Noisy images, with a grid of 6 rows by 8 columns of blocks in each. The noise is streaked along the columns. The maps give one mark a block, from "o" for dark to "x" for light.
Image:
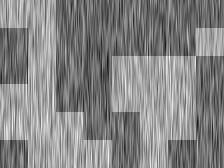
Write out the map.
x x o o o o o o
o x o o o o o x
o x o o x x x o
x x o o x x x o
x x x o o x x o
o x x x o x o o
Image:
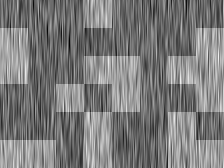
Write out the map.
o o o x o o o o
x o o o o o o x
x o o x x o x x
o o x o x o o x
o o o x o o x o
x x o x o o x x
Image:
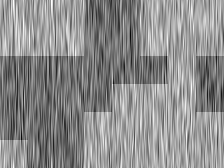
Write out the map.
x x x o o x x x
x x x o o x x x
o o o o o o x o
o o o o x x x o
o o o x x x x x
x o o x x x x x
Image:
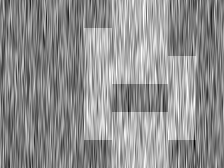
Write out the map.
o o o o x x o o
o o o x x x o o
o o o x x x x o
o o o x o o x o
o o o x x x x o
o o o o x x o o
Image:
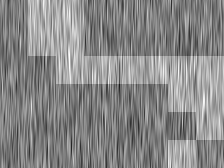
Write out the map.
o x x o o o o o
o x x o o o o o
o o x x x x x x
o o o o o o x x
o o o o o o o x
o o o o o o x o
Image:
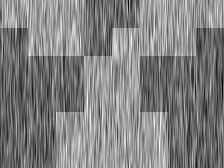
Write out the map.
x x x o o x x x
o x x o x x x o
o o o x x o o o
o o o x x o o o
o o x x x x o o
o o x x x x o o
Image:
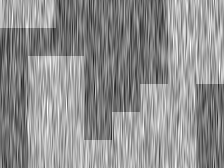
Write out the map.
x x o o o o x x
o o o o o o x x
o x x o o o x x
o x x o o x x o
o x x o x x x o
o x x x x x x o
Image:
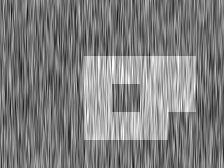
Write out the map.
o o o o o o o o
o o o o o o o o
o o o x x x x o
o o o x o x x o
o o o x x x o o
o o o o o o o o
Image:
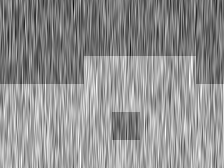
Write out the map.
o o o o o o o o
o o o o o o o o
o o o x x x x o
x x x x x x x x
x x x x o x x x
x x x x x x x x
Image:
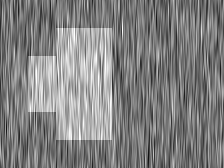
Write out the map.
o o o o o o o o
o o x x o o o o
o x x x o o o o
o x x x o o o o
o o x x o o o o
o o o o o o o o
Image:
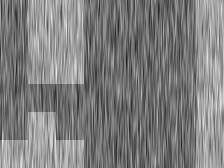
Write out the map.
o x x o o o o x
o x x o o o o x
o x x o o o o x
o o o o o o o x
o x o o o o o x
x x x o o o o x
